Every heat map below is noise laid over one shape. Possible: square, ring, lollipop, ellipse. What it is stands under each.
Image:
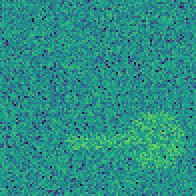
lollipop
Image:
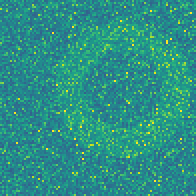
ring
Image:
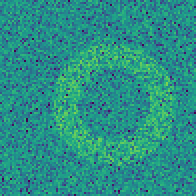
ring
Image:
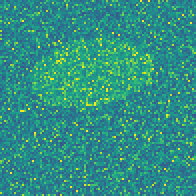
ellipse
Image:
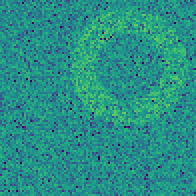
ring
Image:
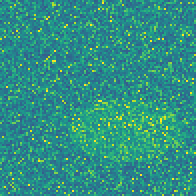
ellipse
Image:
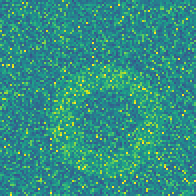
ring
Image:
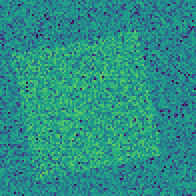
square
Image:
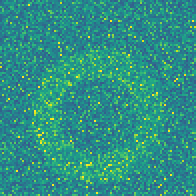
ring
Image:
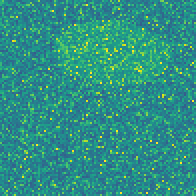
ellipse
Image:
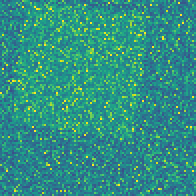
square
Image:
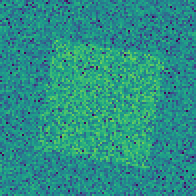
square
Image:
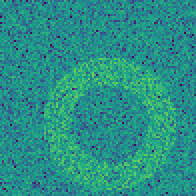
ring
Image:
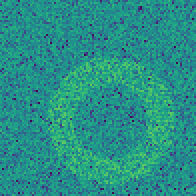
ring
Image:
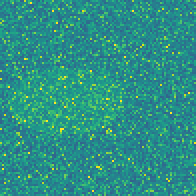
ellipse
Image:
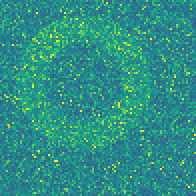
ring
